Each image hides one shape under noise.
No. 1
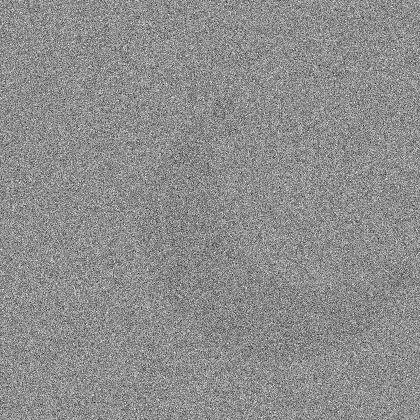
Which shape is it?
crescent
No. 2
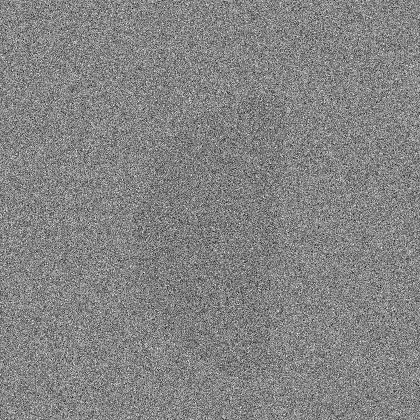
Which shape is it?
half disc
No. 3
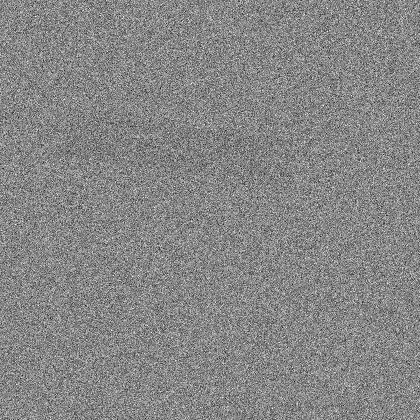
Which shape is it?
bar
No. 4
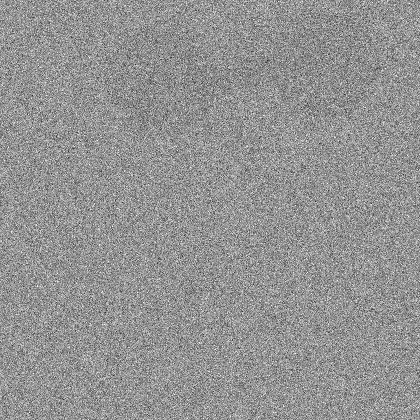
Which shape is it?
dumbbell
